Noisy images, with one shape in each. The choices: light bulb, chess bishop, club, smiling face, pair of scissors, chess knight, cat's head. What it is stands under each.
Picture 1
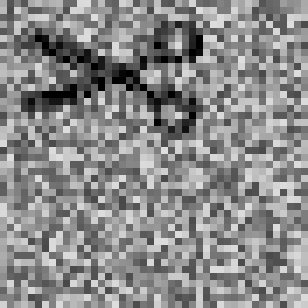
dark pair of scissors
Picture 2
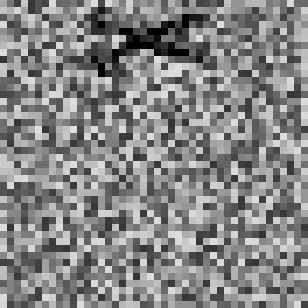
dark pair of scissors, top middle
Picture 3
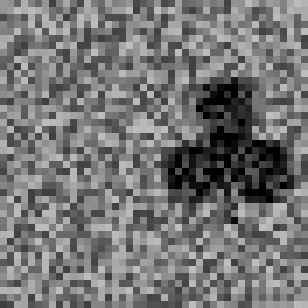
dark club
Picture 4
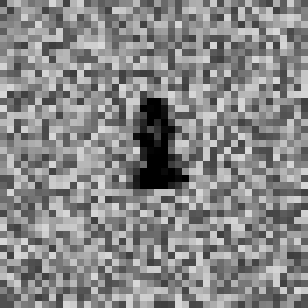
dark chess bishop, centre
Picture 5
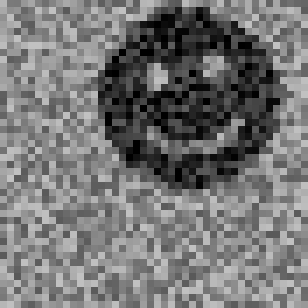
dark smiling face
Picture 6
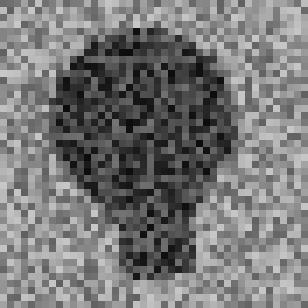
dark light bulb
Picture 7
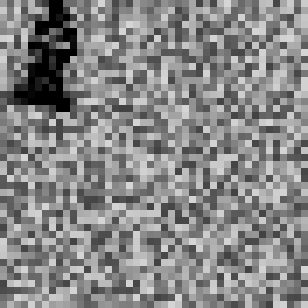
dark chess bishop, top left
